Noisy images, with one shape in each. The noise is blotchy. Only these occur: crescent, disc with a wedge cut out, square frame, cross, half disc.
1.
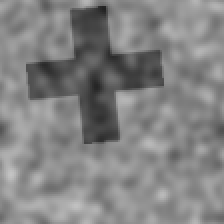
cross
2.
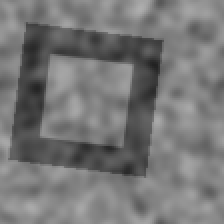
square frame
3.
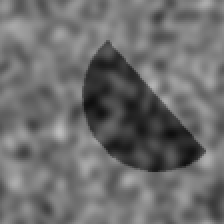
half disc
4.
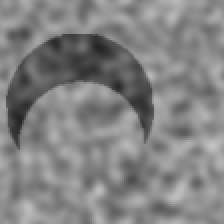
crescent
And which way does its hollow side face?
down
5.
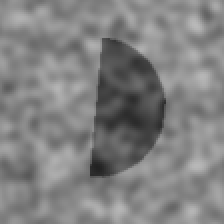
half disc
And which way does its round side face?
right
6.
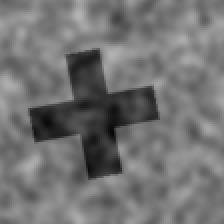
cross
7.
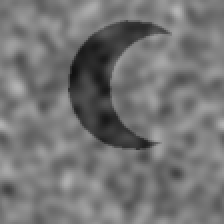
crescent
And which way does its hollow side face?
right
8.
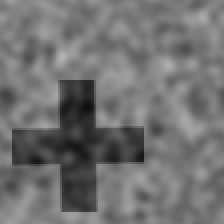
cross
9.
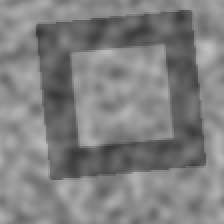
square frame
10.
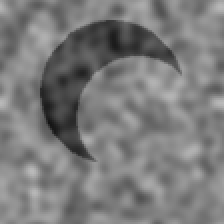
crescent
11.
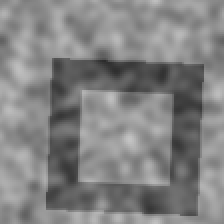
square frame
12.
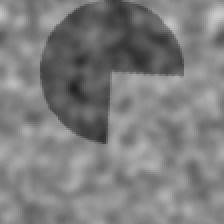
disc with a wedge cut out
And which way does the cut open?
down and right
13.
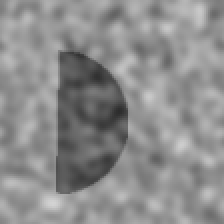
half disc
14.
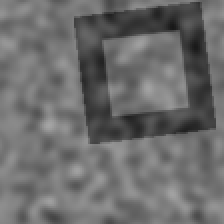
square frame
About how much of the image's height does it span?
two thirds
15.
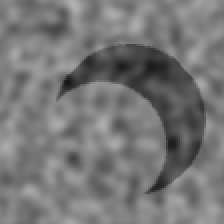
crescent
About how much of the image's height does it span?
two thirds
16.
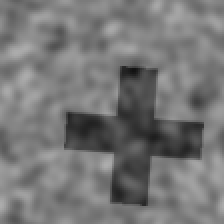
cross
